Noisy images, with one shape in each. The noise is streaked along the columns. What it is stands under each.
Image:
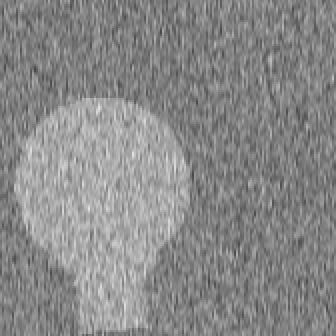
light bulb
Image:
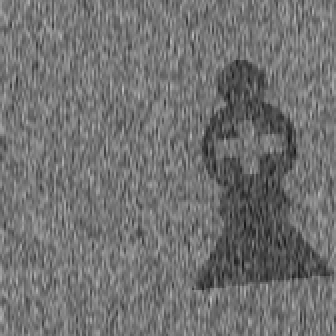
chess bishop
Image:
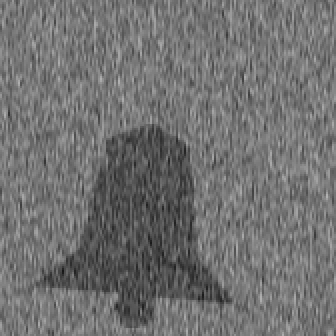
bell
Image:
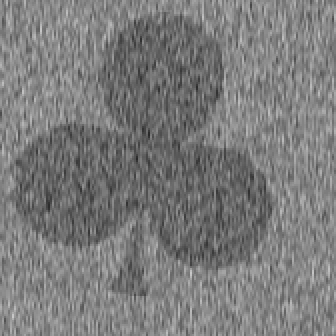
club
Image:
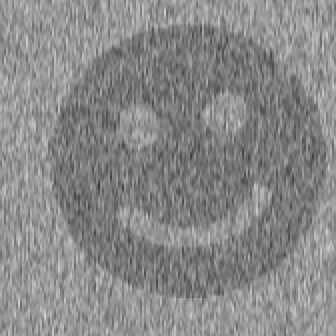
smiling face
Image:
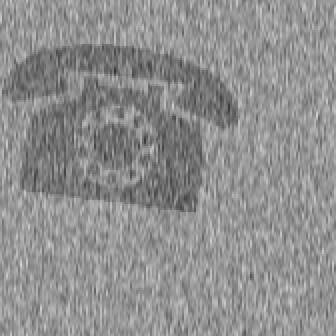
telephone
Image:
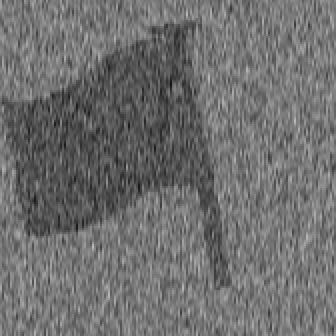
flag
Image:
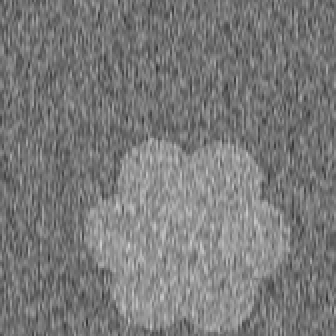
flower
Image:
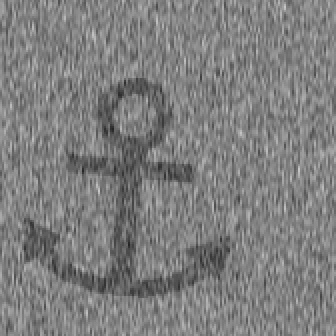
anchor
